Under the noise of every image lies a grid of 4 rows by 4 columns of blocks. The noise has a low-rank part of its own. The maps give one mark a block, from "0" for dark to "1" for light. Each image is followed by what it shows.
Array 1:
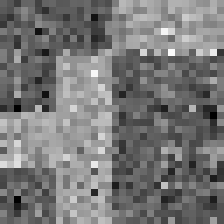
0 0 1 1
0 1 0 0
1 1 0 0
0 1 0 0
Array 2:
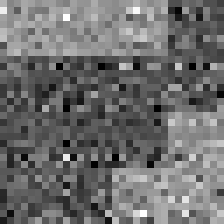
1 1 1 0
0 0 0 0
0 0 0 1
0 0 1 1
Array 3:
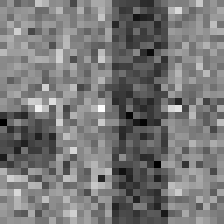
1 1 0 1
1 1 0 1
0 1 0 1
1 1 0 1
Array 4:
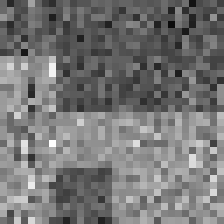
0 0 0 0
1 0 0 0
1 1 1 1
1 0 1 1
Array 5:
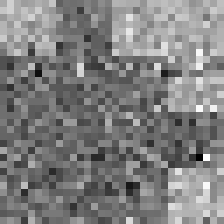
1 0 1 1
0 0 0 1
0 0 0 0
0 0 0 1
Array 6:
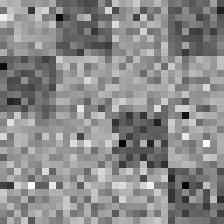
1 0 1 0
0 1 1 1
1 1 0 1
1 1 1 0
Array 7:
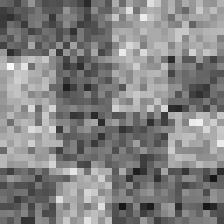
0 0 1 1
1 0 1 0
1 0 0 1
0 1 0 0
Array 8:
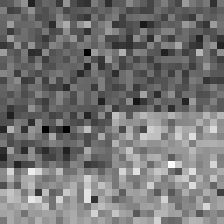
0 0 0 0
0 0 0 0
0 0 1 1
1 1 1 1
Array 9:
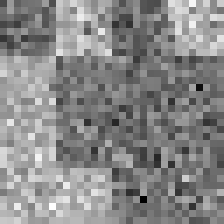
0 1 0 1
1 0 0 0
1 0 0 0
1 1 0 0
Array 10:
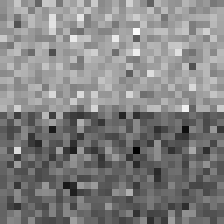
1 1 1 1
1 1 1 1
0 0 0 0
0 0 0 0
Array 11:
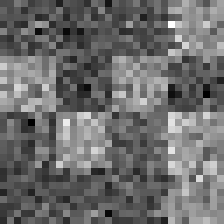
0 0 0 1
1 0 1 0
0 1 0 1
0 0 0 1
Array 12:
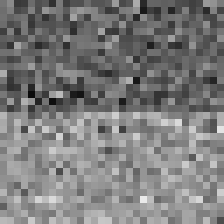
0 0 0 0
0 0 0 0
1 1 1 1
1 1 1 1
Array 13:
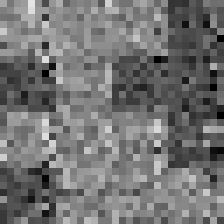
1 1 1 0
0 1 0 0
1 1 1 0
0 1 1 1
